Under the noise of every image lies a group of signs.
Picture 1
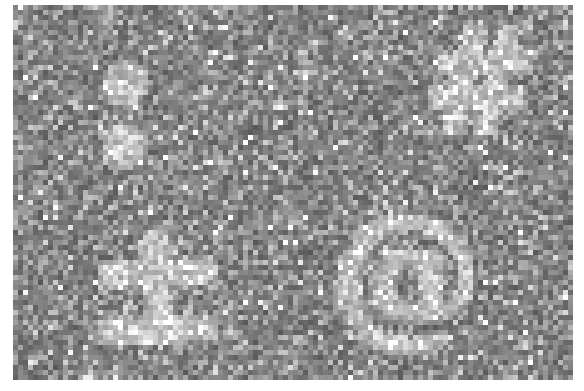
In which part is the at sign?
bottom right
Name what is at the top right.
hash sign
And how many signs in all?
4
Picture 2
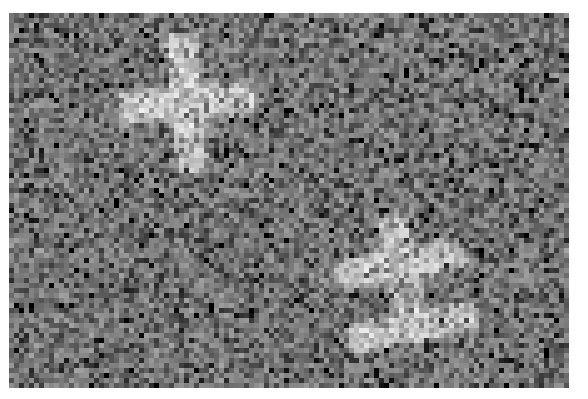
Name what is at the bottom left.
nothing
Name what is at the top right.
nothing
